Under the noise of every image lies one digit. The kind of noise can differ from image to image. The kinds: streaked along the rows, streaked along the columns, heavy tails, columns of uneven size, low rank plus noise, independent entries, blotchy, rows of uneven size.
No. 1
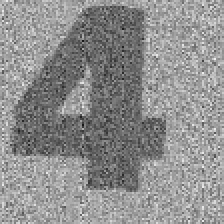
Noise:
columns of uneven size
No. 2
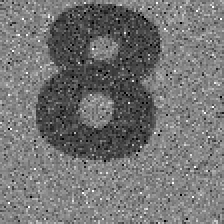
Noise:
heavy tails
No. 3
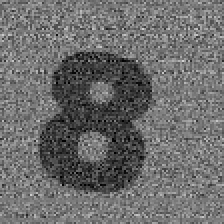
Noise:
rows of uneven size
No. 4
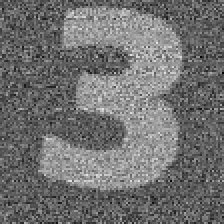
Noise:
rows of uneven size
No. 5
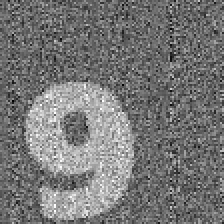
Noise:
columns of uneven size
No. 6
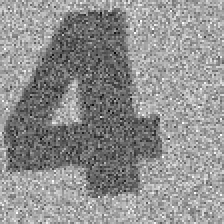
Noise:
independent entries
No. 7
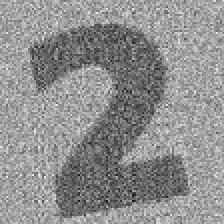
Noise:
low rank plus noise
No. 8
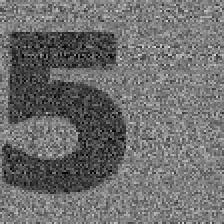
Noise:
rows of uneven size
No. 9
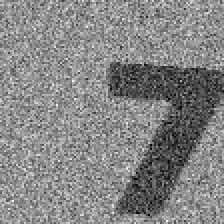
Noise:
independent entries
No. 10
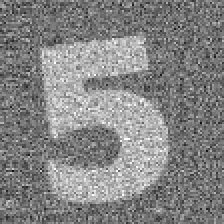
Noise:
low rank plus noise
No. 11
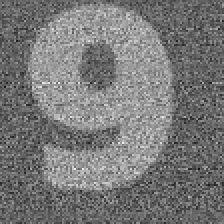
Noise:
rows of uneven size
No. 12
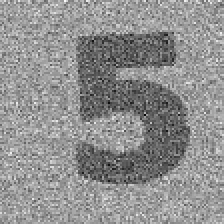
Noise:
low rank plus noise
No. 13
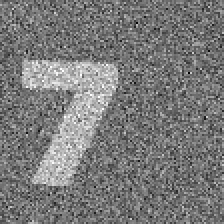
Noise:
independent entries
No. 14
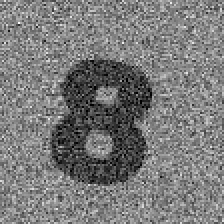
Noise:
low rank plus noise
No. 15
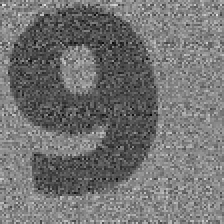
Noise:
rows of uneven size
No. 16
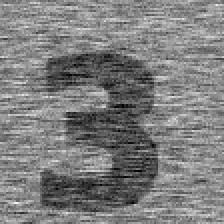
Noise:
streaked along the rows
